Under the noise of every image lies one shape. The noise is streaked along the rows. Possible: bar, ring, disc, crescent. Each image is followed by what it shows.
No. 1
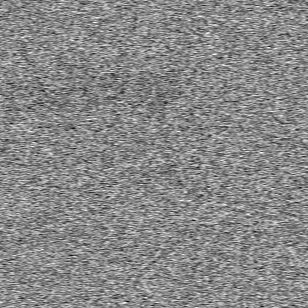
bar
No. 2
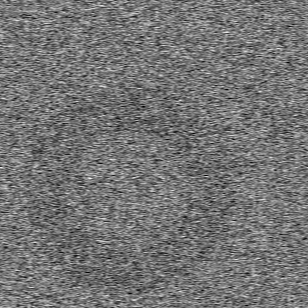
ring
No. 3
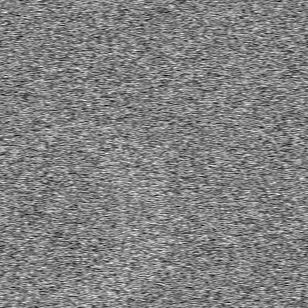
crescent
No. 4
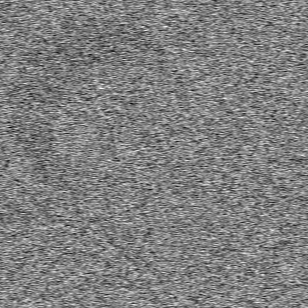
crescent
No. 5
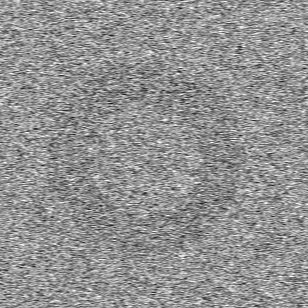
ring
